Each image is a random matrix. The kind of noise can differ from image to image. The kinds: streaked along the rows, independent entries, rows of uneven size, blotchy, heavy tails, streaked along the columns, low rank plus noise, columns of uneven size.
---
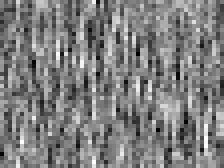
streaked along the columns
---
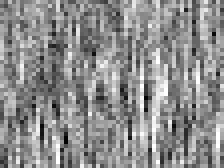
streaked along the columns
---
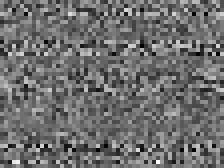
rows of uneven size
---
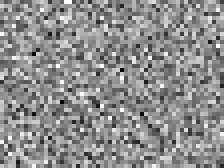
independent entries
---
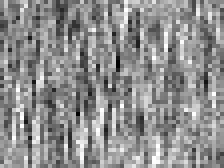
streaked along the columns
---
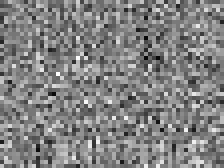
low rank plus noise
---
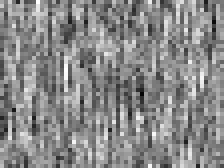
streaked along the columns
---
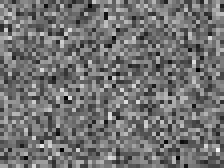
independent entries
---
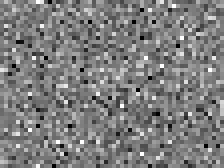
heavy tails
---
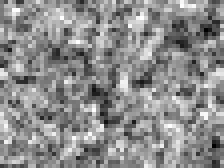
blotchy
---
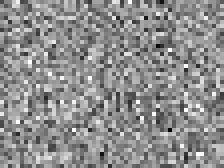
low rank plus noise
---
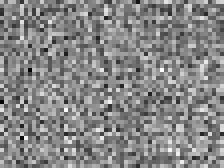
low rank plus noise
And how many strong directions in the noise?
one
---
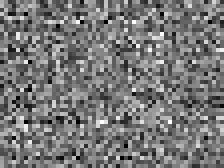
low rank plus noise
